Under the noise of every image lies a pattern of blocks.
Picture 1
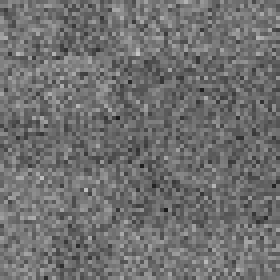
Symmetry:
top and bottom mirror each other
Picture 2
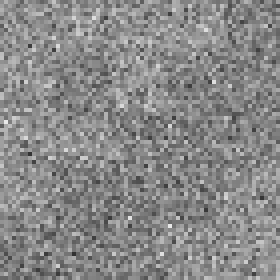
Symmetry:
mirrored about the diagonal from the top left
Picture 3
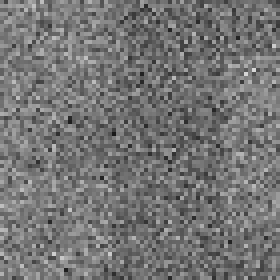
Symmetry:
top and bottom mirror each other
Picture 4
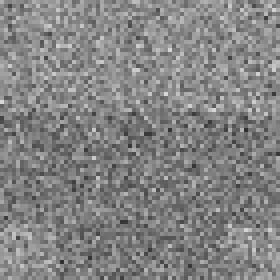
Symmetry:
left and right mirror each other
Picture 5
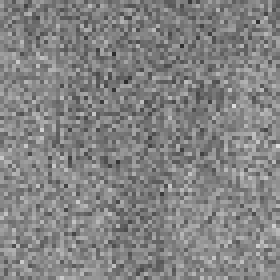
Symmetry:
left and right mirror each other
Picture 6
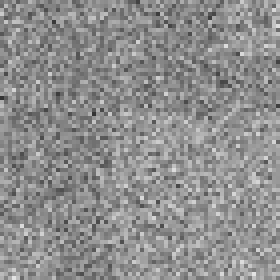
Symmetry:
mirrored about the diagonal from the top left
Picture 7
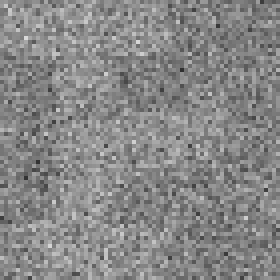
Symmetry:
top and bottom mirror each other
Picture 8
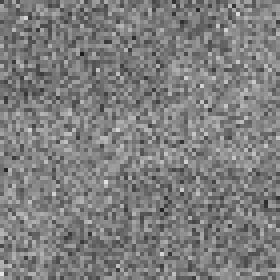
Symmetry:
the same after a half turn
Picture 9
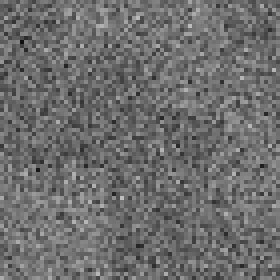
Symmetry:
mirrored about the diagonal from the bottom left
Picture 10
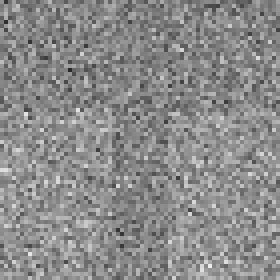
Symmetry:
left and right mirror each other
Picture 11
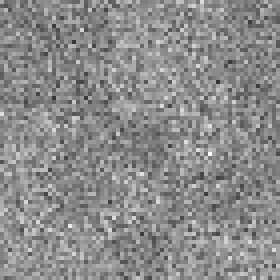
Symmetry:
no symmetry
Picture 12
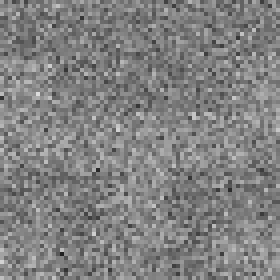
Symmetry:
left and right mirror each other
